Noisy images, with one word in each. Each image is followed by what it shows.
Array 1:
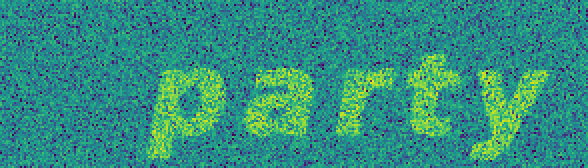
party
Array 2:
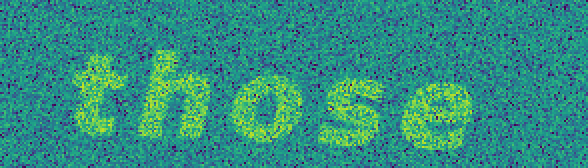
those
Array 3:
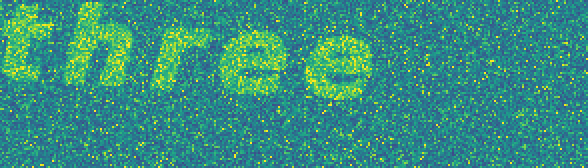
three
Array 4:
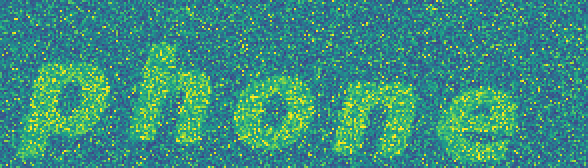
phone
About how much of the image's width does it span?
nearly all
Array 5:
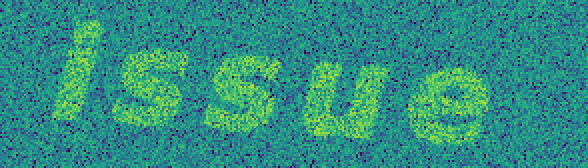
issue
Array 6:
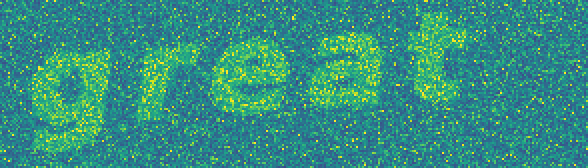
great
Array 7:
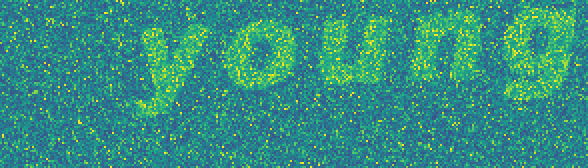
young
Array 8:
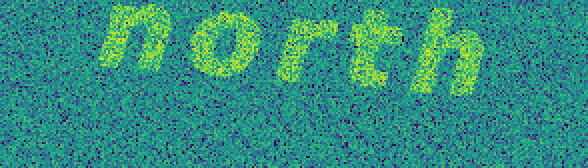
north
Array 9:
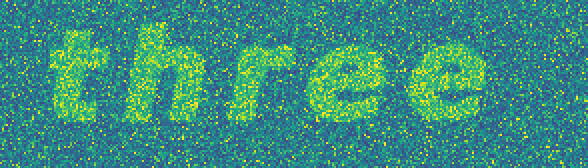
three
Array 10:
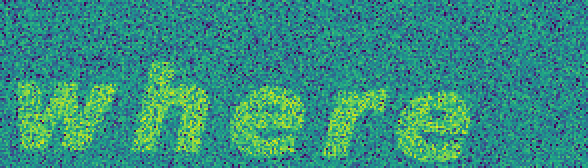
where
